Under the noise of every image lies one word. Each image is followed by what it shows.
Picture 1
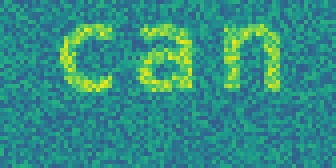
can
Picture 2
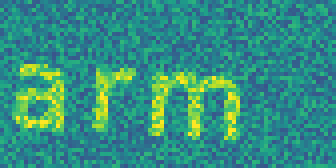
arm
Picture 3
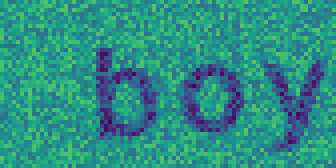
boy
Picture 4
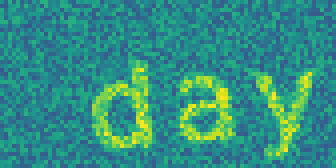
day
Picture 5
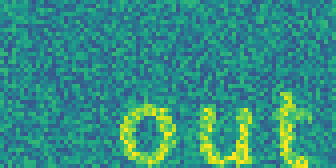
out
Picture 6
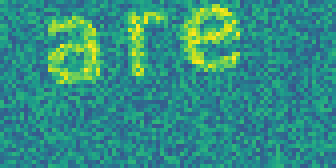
are
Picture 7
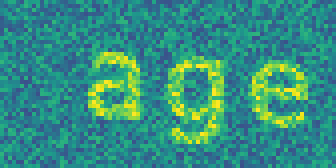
age
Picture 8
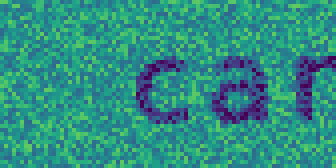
car
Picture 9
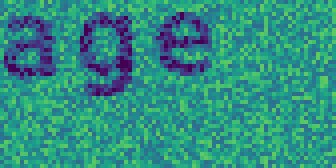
age
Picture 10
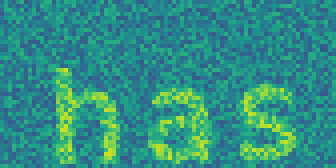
has
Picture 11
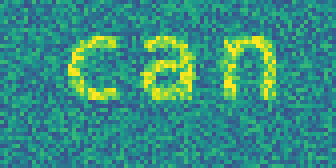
can
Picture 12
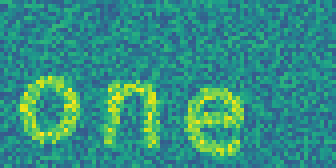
one
